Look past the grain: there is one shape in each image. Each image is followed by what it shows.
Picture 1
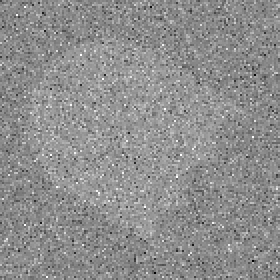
ghost
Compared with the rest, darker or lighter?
lighter
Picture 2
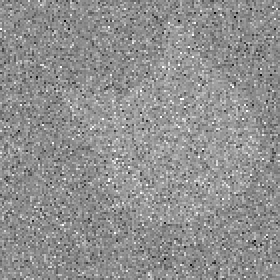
cat's head
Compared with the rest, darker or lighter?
lighter
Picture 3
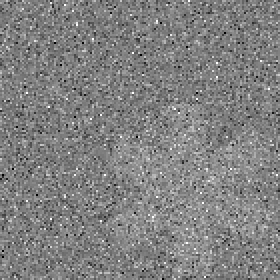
asterisk
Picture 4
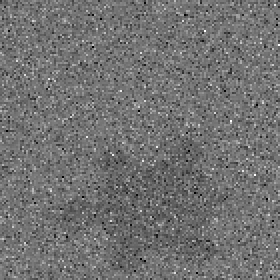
turtle
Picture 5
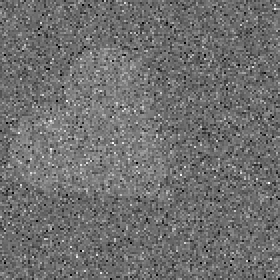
heart
